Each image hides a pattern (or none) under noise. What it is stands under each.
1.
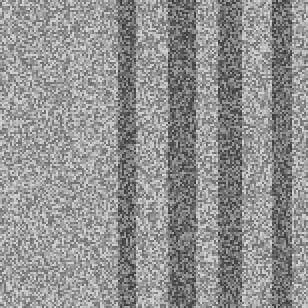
bands of columns
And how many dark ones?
4
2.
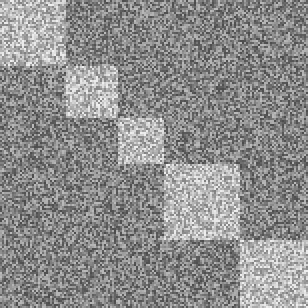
blocks along the diagonal
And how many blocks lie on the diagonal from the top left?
5
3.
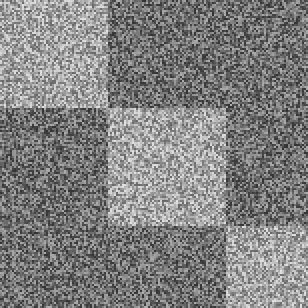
blocks along the diagonal
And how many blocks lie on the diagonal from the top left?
3
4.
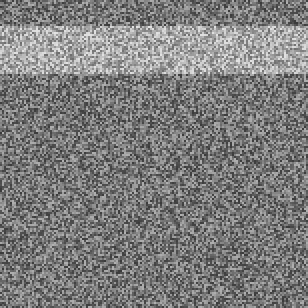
one band of rows
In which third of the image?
top
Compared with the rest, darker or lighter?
lighter
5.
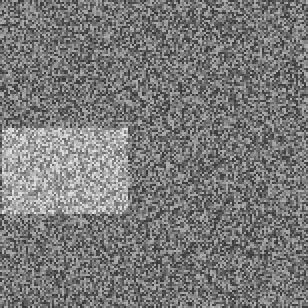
one block
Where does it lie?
middle left
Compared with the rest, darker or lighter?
lighter
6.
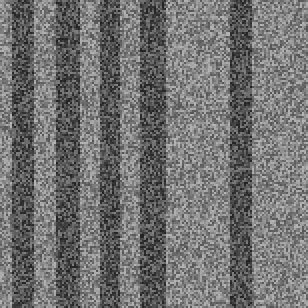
bands of columns
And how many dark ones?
5
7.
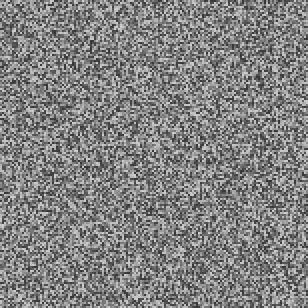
only noise
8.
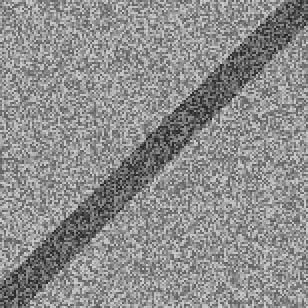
a diagonal band
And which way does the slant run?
bottom left to top right
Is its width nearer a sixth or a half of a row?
a sixth
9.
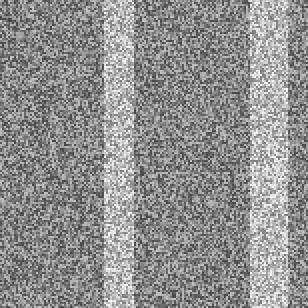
bands of columns
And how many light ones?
2
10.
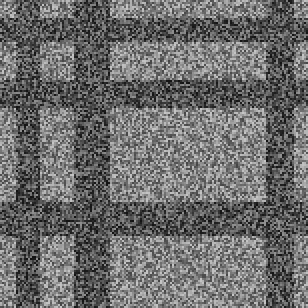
bands of rows crossing bands of columns
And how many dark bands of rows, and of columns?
3 and 3
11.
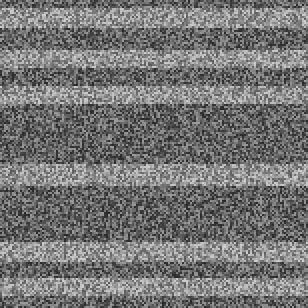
bands of rows
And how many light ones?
6
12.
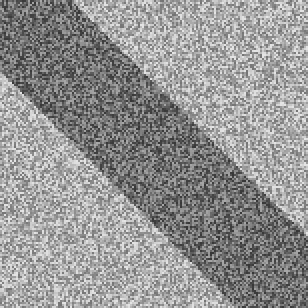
a diagonal band
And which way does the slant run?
top left to bottom right
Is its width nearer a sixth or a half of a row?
a half
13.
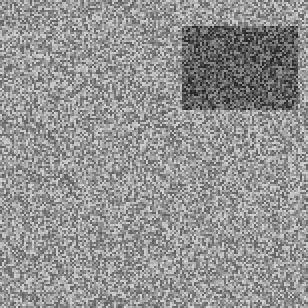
one block
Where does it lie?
top right
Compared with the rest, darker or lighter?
darker
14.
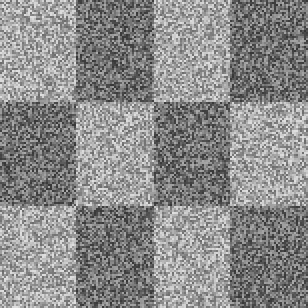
a checkerboard
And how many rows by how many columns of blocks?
3 by 4
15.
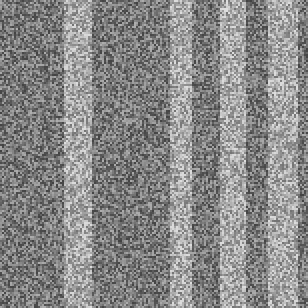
bands of columns
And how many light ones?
4
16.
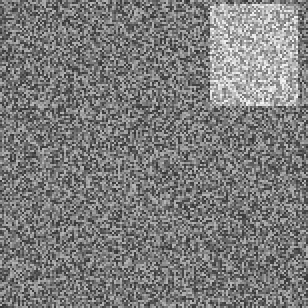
one block
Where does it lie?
top right
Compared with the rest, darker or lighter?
lighter
